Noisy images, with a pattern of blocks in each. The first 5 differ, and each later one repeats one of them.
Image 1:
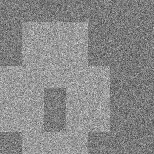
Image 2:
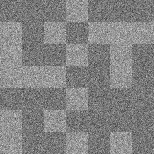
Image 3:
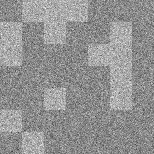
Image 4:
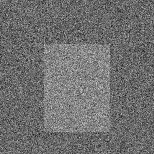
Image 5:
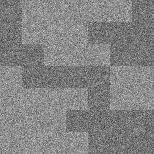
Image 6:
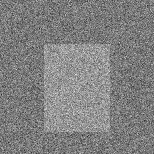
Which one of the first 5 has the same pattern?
4
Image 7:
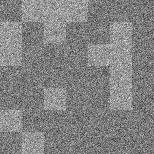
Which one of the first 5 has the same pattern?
3
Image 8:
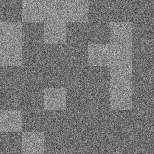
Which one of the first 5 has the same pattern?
3
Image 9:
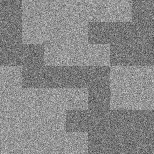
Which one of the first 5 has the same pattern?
5
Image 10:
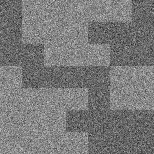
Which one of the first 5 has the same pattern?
5
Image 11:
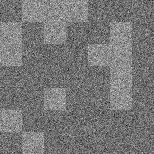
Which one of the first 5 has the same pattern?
3
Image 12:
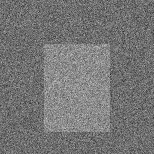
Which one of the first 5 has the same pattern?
4
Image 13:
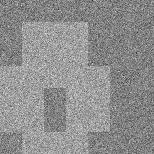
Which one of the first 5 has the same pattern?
1
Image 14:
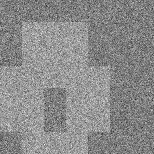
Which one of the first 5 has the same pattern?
1
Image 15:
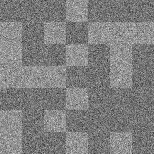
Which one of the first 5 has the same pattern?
2
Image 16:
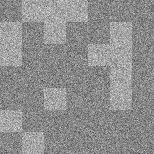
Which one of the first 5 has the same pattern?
3
